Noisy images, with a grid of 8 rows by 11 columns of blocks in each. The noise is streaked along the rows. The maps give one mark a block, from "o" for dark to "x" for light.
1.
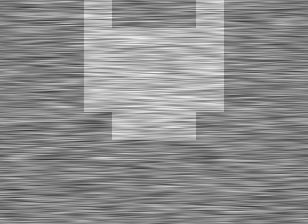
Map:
o o o x o o o x o o o
o o o x x x x x o o o
o o o x x x x x o o o
o o o x x x x x o o o
o o o o x x x o o o o
o o o o o o o o o o o
o o o o o o o o o o o
o o o o o o o o o o o
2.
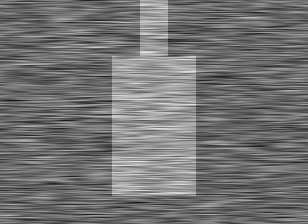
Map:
o o o o o x o o o o o
o o o o o x o o o o o
o o o o x x x o o o o
o o o o x x x o o o o
o o o o x x x o o o o
o o o o x x x o o o o
o o o o x x x o o o o
o o o o o o o o o o o
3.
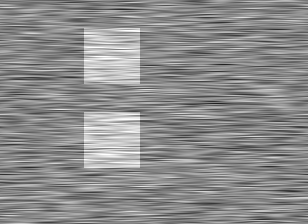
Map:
o o o o o o o o o o o
o o o x x o o o o o o
o o o x x o o o o o o
o o o o o o o o o o o
o o o x x o o o o o o
o o o x x o o o o o o
o o o o o o o o o o o
o o o o o o o o o o o
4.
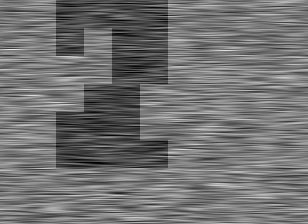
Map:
x x o o o o x x x x x
x x o x o o x x x x x
x x x x o o x x x x x
x x x o o x x x x x x
x x o o o x x x x x x
x x o o o o x x x x x
x x x x x x x x x x x
x x x x x x x x x x x
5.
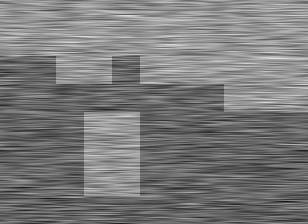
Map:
x x x x x x x x x x x
x x x x x x x x x x x
o o x x o x x x x x x
o o o o o o o o x x x
o o o x x o o o o o o
o o o x x o o o o o o
o o o x x o o o o o o
o o o o o o o o o o o
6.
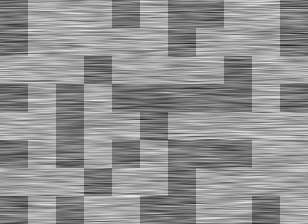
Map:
o x x x o x o o x x o
o x x x x x o x x x o
x x x o x x x x o x x
o x o x o o o o o x o
x x o x x o x x x x x
o x o x o x o o o x x
x x x o x x o x x x x
o x o x x o o x x o x
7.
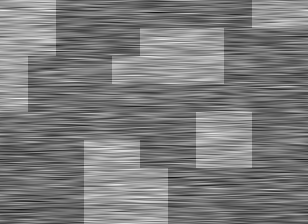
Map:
x x o o o o o o o x x
x x o o o x x x o o o
x o o o x x x x o o o
x o o o o o o o o o o
o o o o o o o x x o o
o o o x x o o x x o o
o o o x x x o o o o o
o o o x x x o o o o o
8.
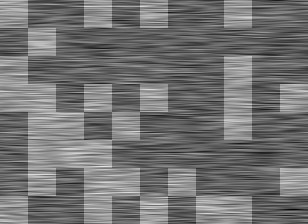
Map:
x o o x o x o o x o o
o x o o o o o o o o o
x o o o o o o o x o o
x x o x o x o o x o x
o x x o x o o o x o o
o x x x o o o o o o o
o x o x x o x o o o x
x o o x o x o x x o o
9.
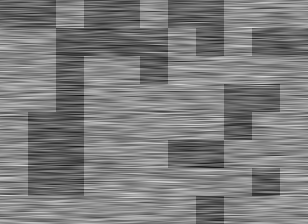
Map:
o o x o o x o o x x x
x x o o o o x o x o o
x x o x x o x x x x x
x x o x x x x x o o x
x o o x x x x x o x x
x o o x x x o o x x x
x o o x x x x x x o x
x x x x x x x o x x x
